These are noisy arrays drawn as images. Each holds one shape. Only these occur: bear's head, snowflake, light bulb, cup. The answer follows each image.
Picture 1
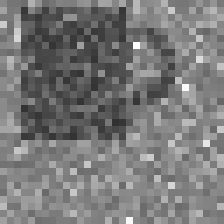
dark cup
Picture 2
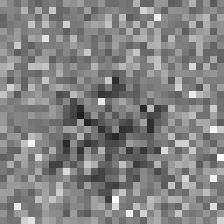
dark snowflake
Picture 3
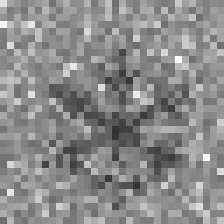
dark snowflake
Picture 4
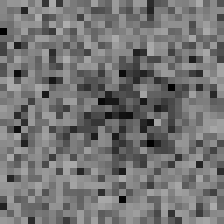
dark snowflake
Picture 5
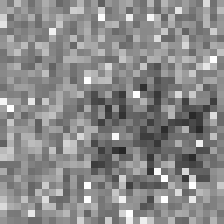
dark snowflake
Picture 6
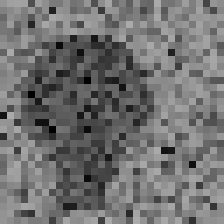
dark light bulb
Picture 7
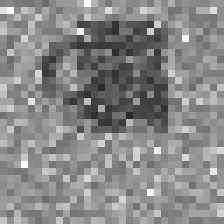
dark cup
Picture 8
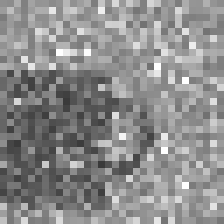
dark cup
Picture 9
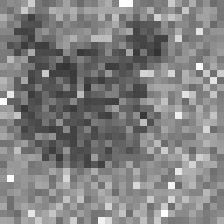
dark bear's head
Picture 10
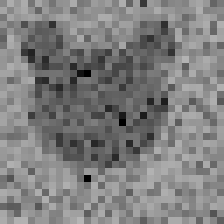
dark bear's head
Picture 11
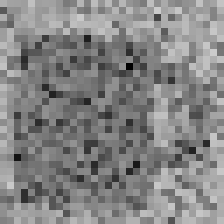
dark cup
